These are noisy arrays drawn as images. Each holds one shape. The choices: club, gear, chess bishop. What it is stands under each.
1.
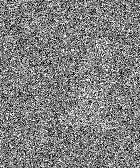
light chess bishop
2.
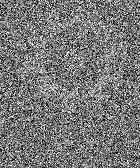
light gear
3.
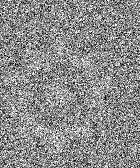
light gear
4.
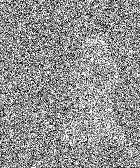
light chess bishop
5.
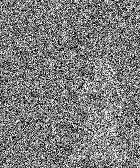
light chess bishop
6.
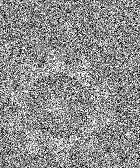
light gear
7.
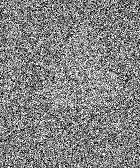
light club
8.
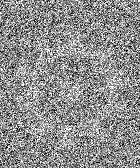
light gear
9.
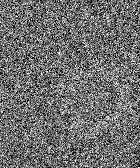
light gear
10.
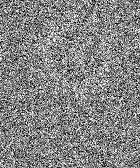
light gear
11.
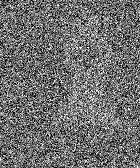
light chess bishop
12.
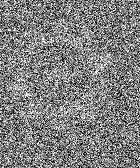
light gear
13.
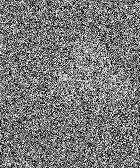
light club
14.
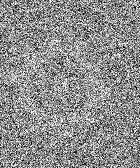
light gear
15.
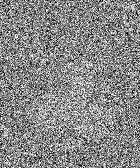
light club
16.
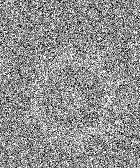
light gear
